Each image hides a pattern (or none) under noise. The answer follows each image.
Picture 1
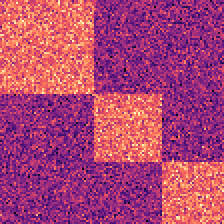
blocks along the diagonal
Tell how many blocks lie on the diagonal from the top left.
3
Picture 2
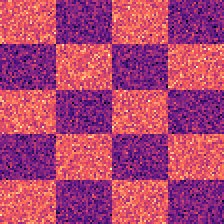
a checkerboard
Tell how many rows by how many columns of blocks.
5 by 4
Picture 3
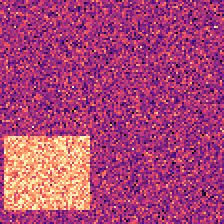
one block
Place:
bottom left
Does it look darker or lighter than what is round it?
lighter
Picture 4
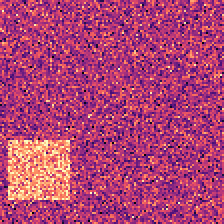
one block
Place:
bottom left
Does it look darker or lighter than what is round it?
lighter
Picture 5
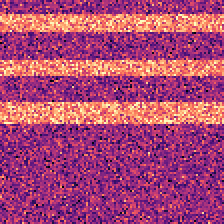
bands of rows
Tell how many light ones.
3
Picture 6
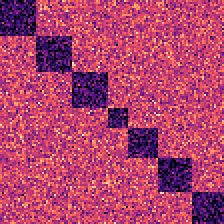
blocks along the diagonal
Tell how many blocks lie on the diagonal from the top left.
7
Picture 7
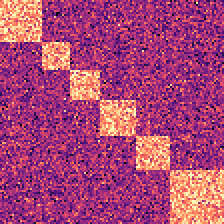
blocks along the diagonal
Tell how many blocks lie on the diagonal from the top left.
6
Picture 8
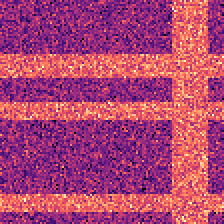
bands of rows crossing bands of columns
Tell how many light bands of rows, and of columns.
3 and 1
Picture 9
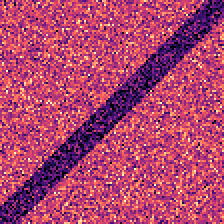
a diagonal band
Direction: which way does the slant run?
bottom left to top right
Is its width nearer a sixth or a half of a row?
a sixth
